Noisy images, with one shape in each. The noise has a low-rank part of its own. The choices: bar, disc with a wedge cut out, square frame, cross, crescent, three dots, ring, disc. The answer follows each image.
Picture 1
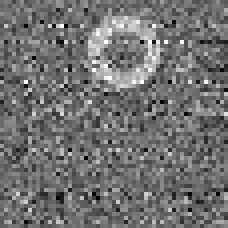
ring
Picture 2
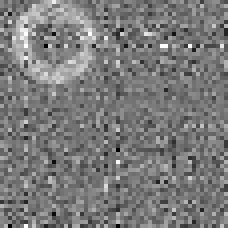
ring
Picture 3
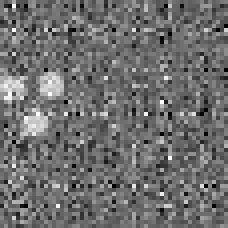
three dots
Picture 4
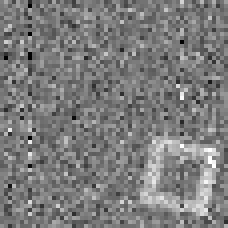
square frame
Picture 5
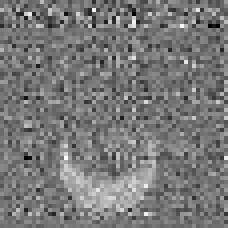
crescent
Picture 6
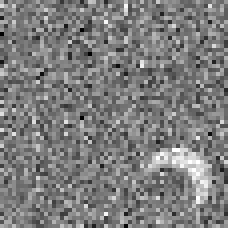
crescent
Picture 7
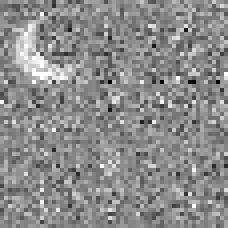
crescent
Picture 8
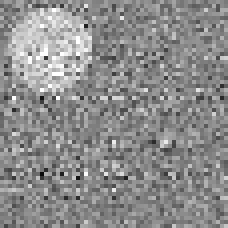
disc
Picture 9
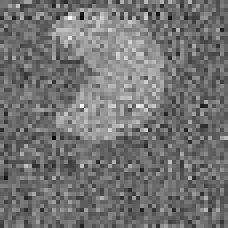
disc with a wedge cut out
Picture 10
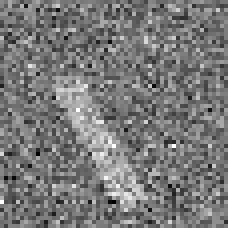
bar
